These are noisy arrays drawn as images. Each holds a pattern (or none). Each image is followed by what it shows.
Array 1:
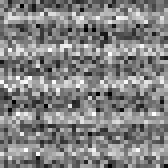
horizontal stripes
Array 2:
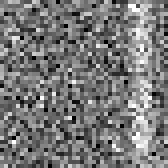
one vertical stripe
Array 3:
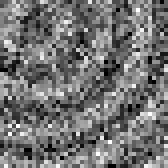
rings round one point
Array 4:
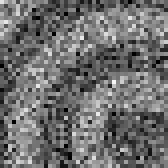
rings round one point
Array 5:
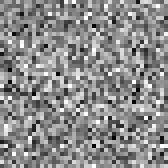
only noise
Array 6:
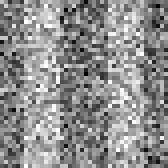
vertical stripes
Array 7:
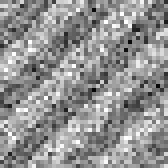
diagonal stripes
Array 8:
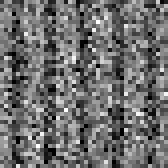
vertical stripes
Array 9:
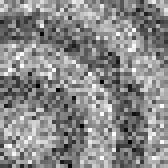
rings round one point
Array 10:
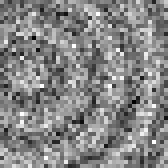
rings round one point
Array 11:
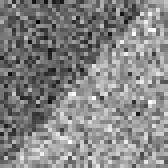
a sharp edge
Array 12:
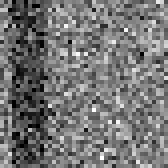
one vertical stripe
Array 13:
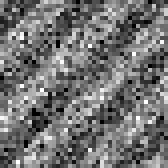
diagonal stripes
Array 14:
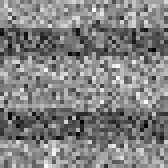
horizontal stripes
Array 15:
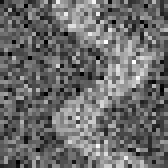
a wavy band
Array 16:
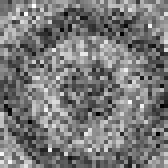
rings round one point
